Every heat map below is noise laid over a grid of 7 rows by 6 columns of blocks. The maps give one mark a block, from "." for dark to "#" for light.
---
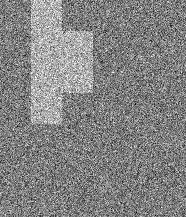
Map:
.#....
.##...
.##...
.#....
......
......
......
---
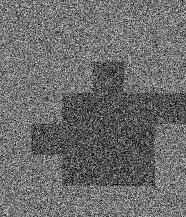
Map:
######
######
###.##
##....
#....#
##...#
######
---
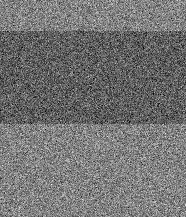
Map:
######
......
......
......
######
######
######
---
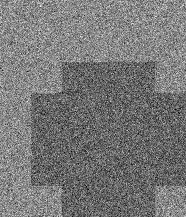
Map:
######
######
##...#
#.....
#.....
#.....
##...#
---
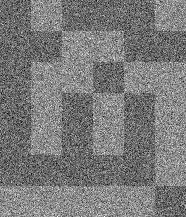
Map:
.#...#
..##..
.##.##
.#.#.#
.#.#.#
.....#
#####.
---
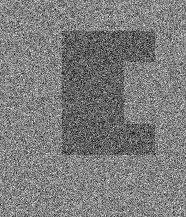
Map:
######
##...#
##..##
##..##
##...#
######
######
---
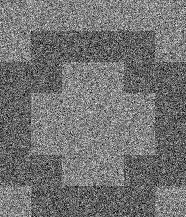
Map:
######
#....#
..##..
.####.
.####.
..##..
#....#
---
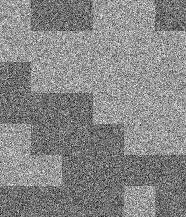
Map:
#..##.
######
.#####
...###
#...##
##....
....#.
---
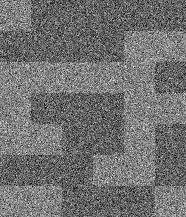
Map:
#.....
....##
#####.
#...##
##..#.
...##.
##...#
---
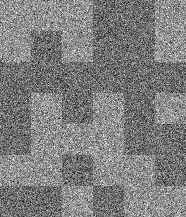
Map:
###..#
#.#..#
......
.#.#.#
.###..
##.##.
..#.##
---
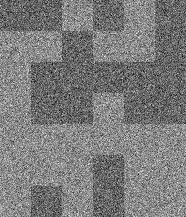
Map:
..#.#.
##.##.
#.....
#..#..
######
###.##
#.#.##
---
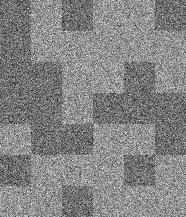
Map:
.#.##.
.#####
..##.#
..#...
#..##.
.###.#
##.###
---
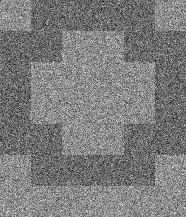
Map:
#....#
..##..
.####.
.####.
..##..
#....#
######
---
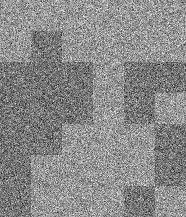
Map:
######
#.####
...#..
...#.#
..###.
.####.
.###.#
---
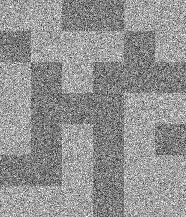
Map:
##..##
.###.#
#.#...
#...##
#.#.#.
..#.##
###.##
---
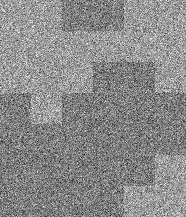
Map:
##..##
######
###..#
.#....
......
.....#
....##
